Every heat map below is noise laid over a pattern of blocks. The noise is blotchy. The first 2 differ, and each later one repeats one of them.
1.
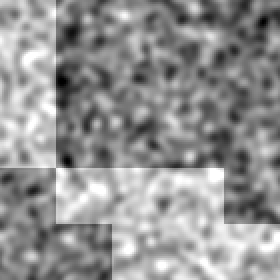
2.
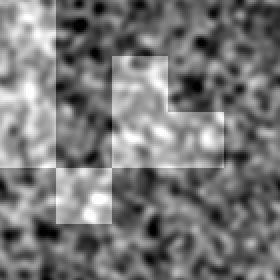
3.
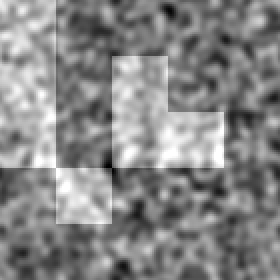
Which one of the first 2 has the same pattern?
2
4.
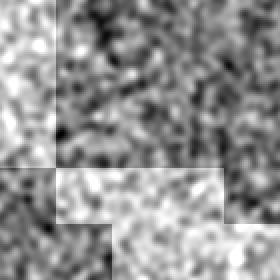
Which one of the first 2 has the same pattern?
1
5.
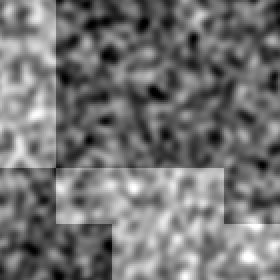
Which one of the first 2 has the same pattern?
1
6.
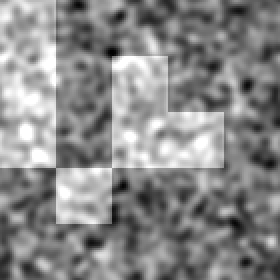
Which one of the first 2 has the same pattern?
2
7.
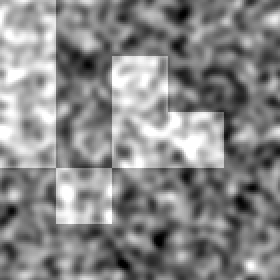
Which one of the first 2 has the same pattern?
2
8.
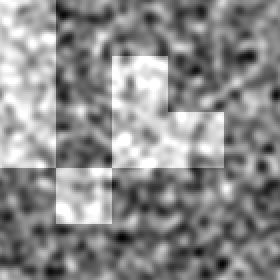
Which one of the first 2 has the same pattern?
2
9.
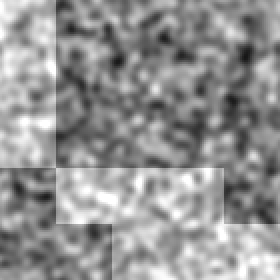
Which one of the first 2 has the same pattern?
1
